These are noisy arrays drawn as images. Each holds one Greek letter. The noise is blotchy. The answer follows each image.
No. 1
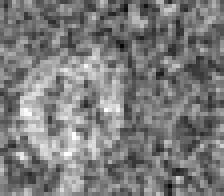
phi
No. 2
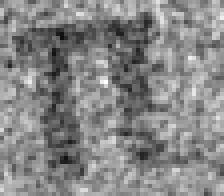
pi
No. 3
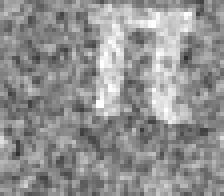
pi
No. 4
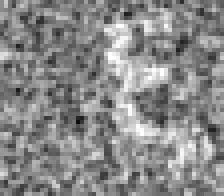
xi
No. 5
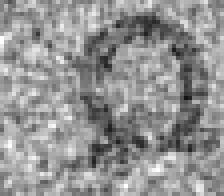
omega
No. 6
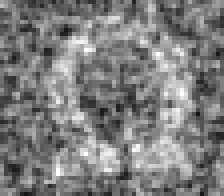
omega
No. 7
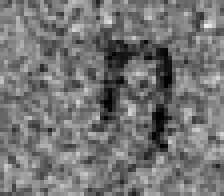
eta
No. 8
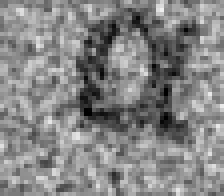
alpha
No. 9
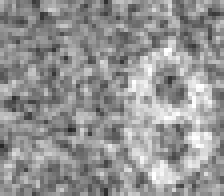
theta
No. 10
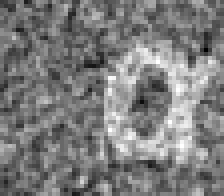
alpha
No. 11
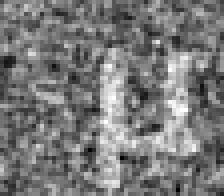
mu
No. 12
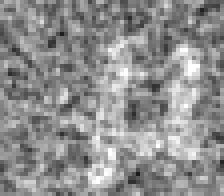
mu
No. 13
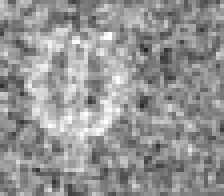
phi
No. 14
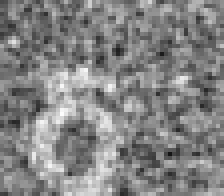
delta
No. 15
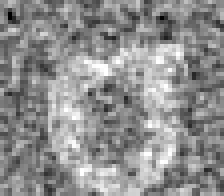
sigma
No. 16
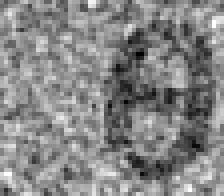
theta
